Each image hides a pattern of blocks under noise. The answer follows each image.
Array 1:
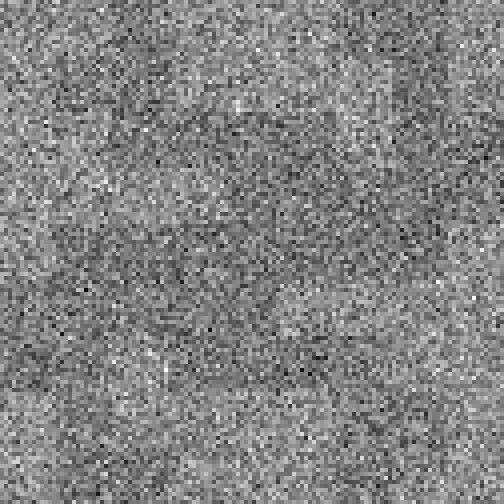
the same after a half turn
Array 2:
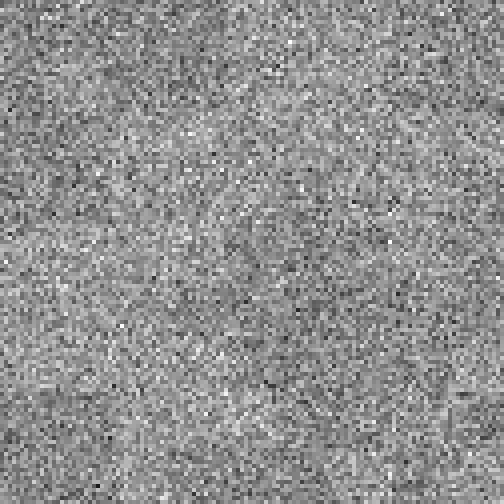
mirrored about the diagonal from the top left
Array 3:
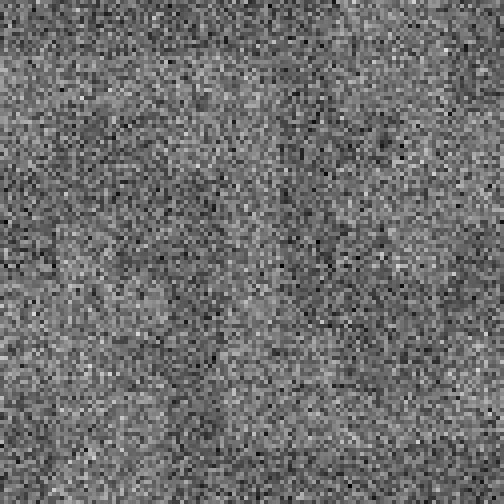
the same after a half turn
